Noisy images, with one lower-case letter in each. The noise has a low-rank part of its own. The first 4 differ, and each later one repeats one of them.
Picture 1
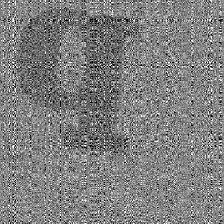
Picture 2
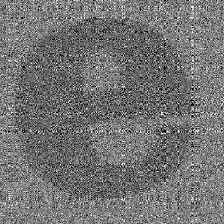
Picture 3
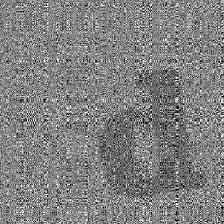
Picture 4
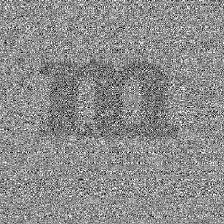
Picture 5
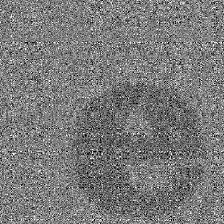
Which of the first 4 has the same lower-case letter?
2
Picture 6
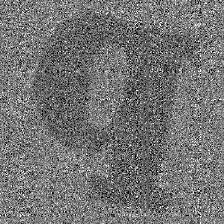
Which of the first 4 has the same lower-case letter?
1
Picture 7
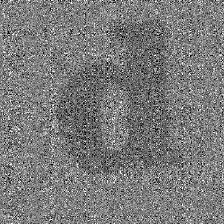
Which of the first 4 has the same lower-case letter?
3
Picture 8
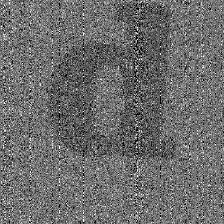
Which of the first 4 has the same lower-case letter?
3
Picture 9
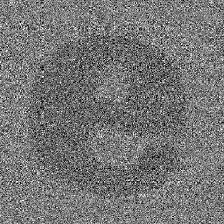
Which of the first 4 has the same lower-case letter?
2
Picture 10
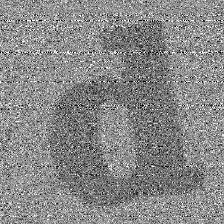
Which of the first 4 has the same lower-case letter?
3
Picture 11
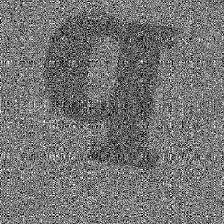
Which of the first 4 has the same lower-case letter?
1
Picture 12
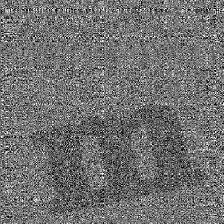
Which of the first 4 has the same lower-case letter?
4
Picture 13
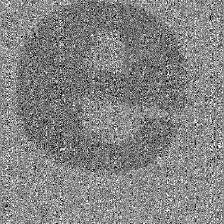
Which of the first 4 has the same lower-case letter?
2
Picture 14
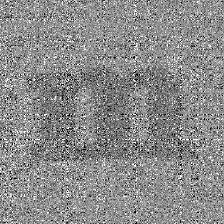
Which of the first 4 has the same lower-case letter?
4
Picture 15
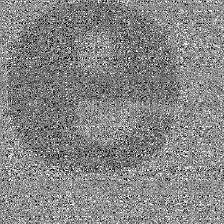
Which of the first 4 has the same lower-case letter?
2
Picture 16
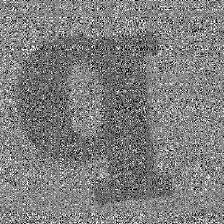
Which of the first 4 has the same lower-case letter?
1
